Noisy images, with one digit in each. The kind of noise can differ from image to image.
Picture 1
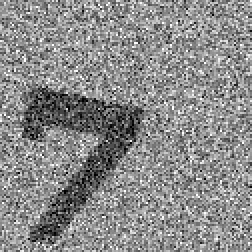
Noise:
independent entries
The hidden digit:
7
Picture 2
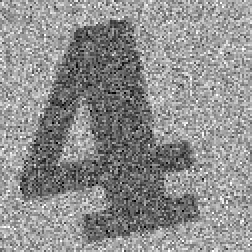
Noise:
independent entries
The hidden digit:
4
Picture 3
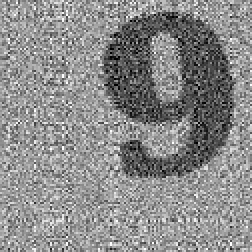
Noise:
low rank plus noise
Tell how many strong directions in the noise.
three or four
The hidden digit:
9
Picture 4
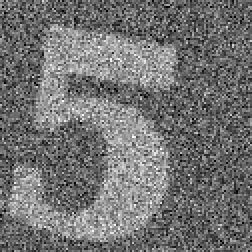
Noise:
independent entries
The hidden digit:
5
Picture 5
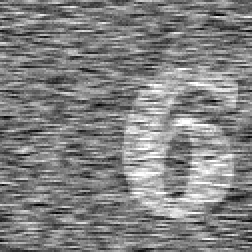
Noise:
streaked along the rows
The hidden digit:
6
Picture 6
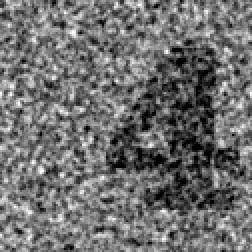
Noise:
blotchy
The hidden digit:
4
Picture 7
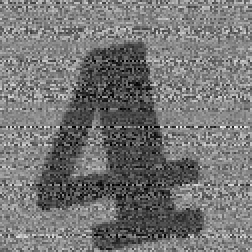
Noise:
rows of uneven size
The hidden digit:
4
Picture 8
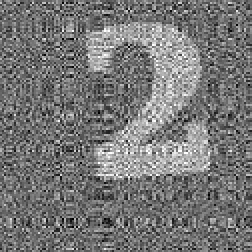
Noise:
low rank plus noise
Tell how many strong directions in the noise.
two
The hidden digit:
2
